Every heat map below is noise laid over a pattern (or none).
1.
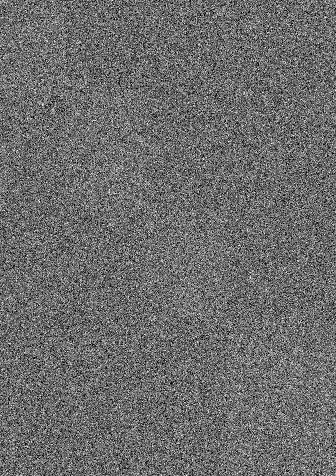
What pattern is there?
blocks along the diagonal
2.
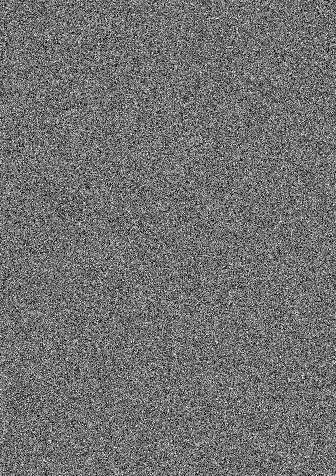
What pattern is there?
only noise
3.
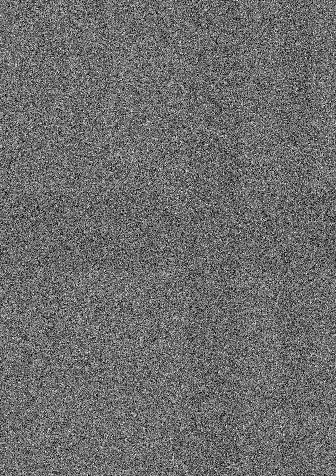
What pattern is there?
bands of rows crossing bands of columns
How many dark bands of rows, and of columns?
1 and 2
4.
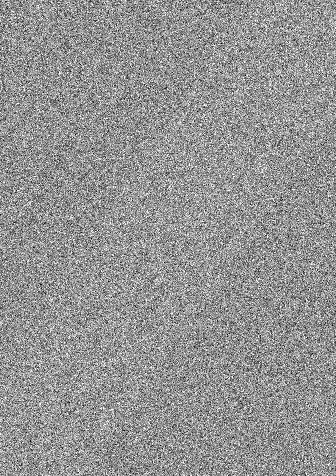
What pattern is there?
a diagonal band
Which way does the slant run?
bottom left to top right
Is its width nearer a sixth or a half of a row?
a half
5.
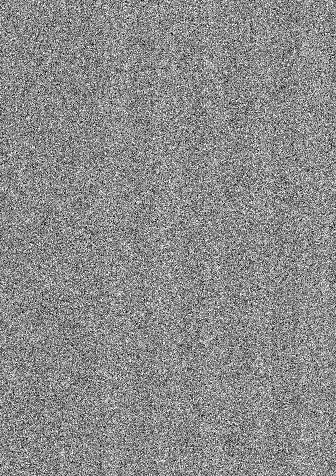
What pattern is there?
bands of columns
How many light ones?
5
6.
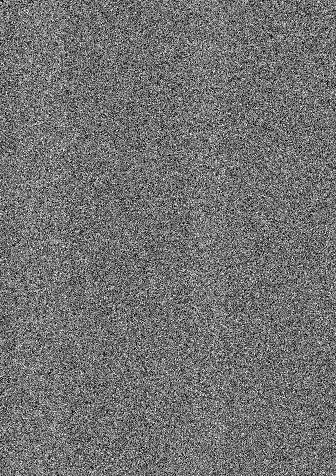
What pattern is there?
bands of columns
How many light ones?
2
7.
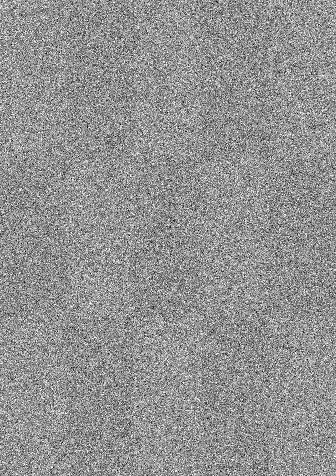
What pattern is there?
a checkerboard
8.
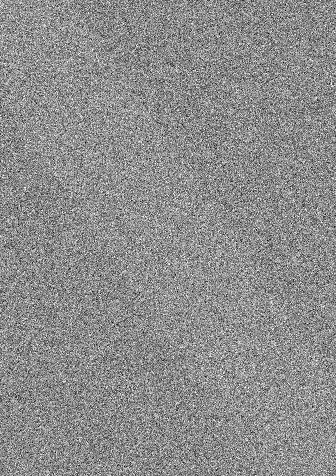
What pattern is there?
a diagonal band
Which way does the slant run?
top left to bottom right
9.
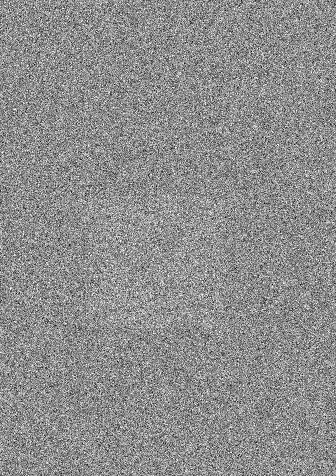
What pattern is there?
one block
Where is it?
centre
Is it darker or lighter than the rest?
lighter
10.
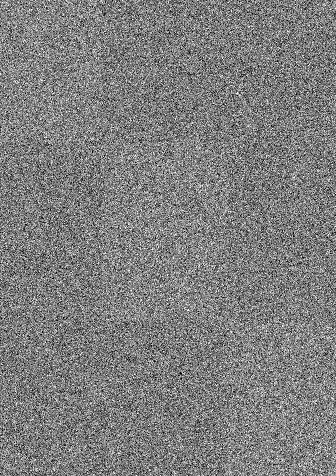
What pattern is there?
blocks along the diagonal
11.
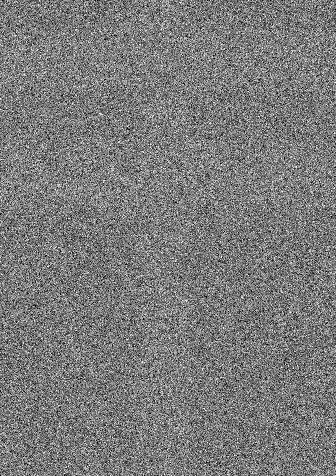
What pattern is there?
bands of rows crossing bands of columns
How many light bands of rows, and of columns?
2 and 1
